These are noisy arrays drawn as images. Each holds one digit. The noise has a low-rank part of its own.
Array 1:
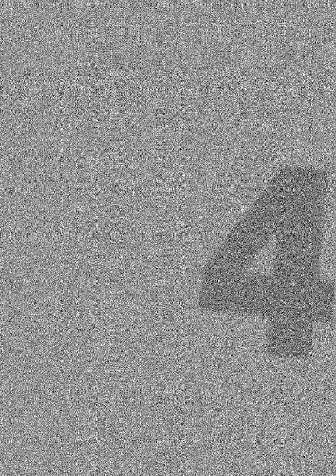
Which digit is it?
4
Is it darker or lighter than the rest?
darker
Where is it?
middle right
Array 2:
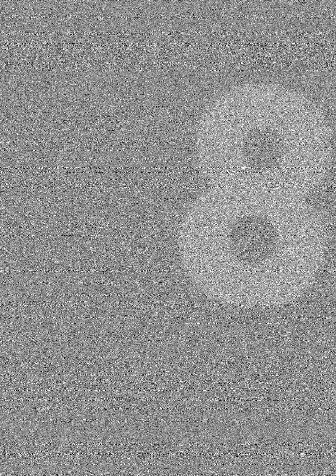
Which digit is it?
8
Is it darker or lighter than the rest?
lighter
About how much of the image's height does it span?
half
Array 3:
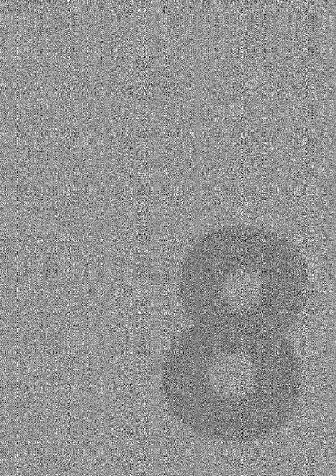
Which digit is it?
8
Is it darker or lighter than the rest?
darker
